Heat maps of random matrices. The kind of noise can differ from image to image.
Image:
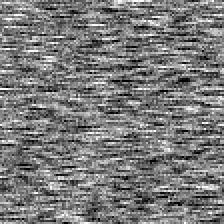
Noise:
streaked along the rows
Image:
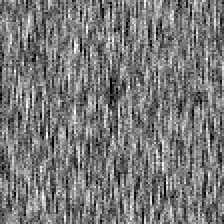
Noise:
streaked along the columns
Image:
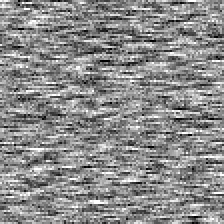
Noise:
streaked along the rows
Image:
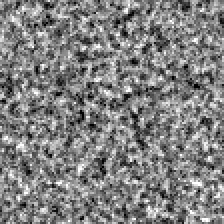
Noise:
blotchy
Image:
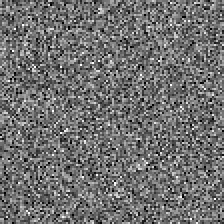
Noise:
independent entries
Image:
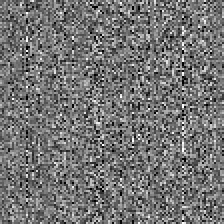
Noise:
columns of uneven size
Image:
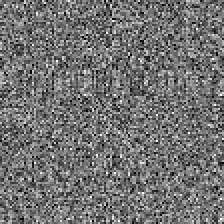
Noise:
low rank plus noise
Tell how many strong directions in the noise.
one
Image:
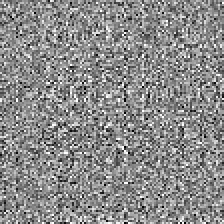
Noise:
low rank plus noise
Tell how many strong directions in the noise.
five to eight
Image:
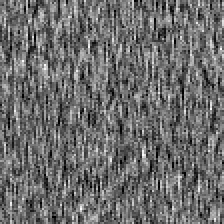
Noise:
streaked along the columns
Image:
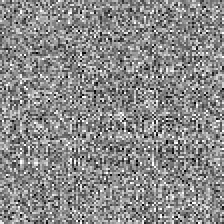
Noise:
low rank plus noise
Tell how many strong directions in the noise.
one
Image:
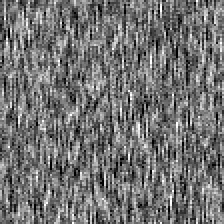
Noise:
streaked along the columns
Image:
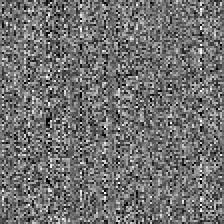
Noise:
columns of uneven size
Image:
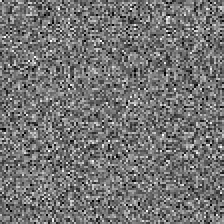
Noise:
low rank plus noise
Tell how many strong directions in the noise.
one
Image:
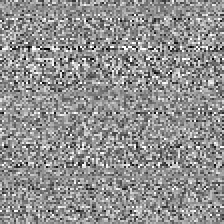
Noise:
rows of uneven size
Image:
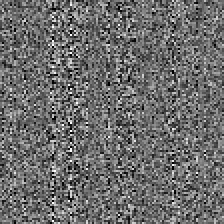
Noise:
columns of uneven size
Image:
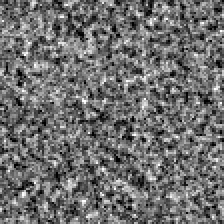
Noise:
blotchy
